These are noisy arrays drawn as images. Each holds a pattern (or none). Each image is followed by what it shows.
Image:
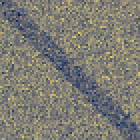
a diagonal band
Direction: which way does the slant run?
top left to bottom right
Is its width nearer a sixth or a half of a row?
a sixth
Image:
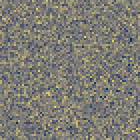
only noise
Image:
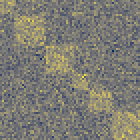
blocks along the diagonal
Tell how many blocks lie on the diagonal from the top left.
6
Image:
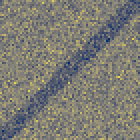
a diagonal band
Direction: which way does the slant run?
bottom left to top right
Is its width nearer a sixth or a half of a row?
a sixth
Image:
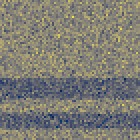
bands of rows
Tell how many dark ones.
2
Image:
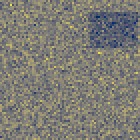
one block
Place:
top right
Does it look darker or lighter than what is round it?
darker
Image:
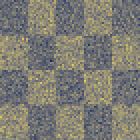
a checkerboard
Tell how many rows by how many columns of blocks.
4 by 5
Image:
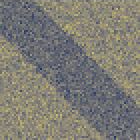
a diagonal band
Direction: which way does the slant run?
top left to bottom right
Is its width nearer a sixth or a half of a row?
a half
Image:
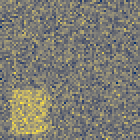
one block
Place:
bottom left
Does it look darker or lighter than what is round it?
lighter
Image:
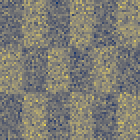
a checkerboard
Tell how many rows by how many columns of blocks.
3 by 6
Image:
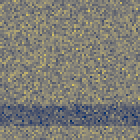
one band of rows
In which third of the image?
bottom
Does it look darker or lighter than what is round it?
darker
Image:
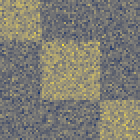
blocks along the diagonal
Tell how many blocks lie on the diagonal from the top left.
3
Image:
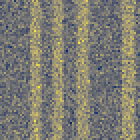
bands of columns
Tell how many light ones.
4
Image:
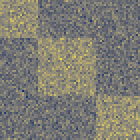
blocks along the diagonal
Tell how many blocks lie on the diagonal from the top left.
3
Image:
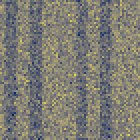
bands of columns
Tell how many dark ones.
4
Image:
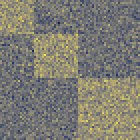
blocks along the diagonal
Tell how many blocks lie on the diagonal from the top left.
3
